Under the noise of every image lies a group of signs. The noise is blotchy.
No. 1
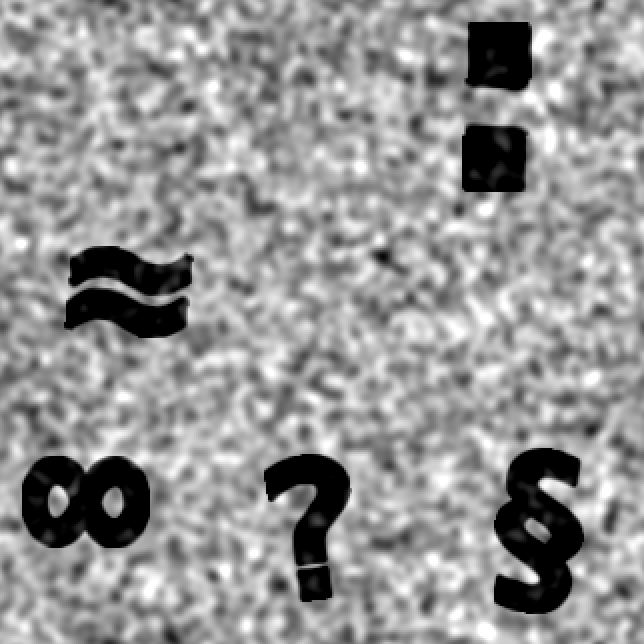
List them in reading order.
top right: colon; middle left: approximately sign; bottom left: infinity sign; bottom middle: question mark; bottom right: section sign
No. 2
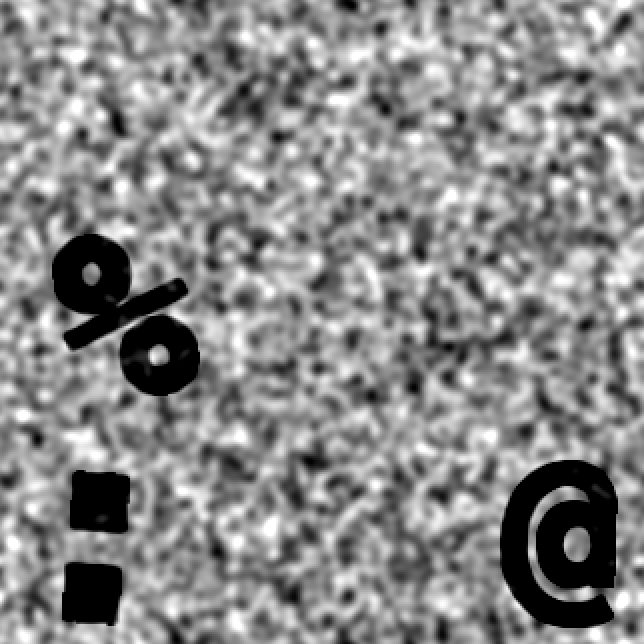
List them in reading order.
middle left: percent sign; bottom left: colon; bottom right: at sign
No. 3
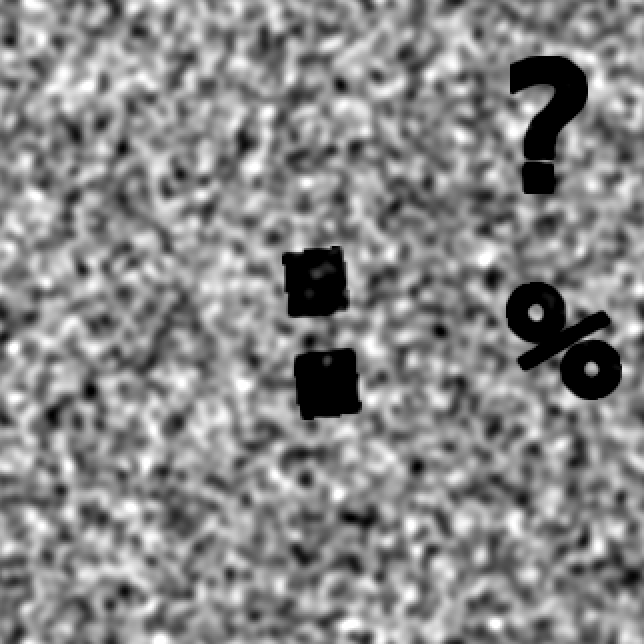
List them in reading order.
top right: question mark; centre: colon; middle right: percent sign
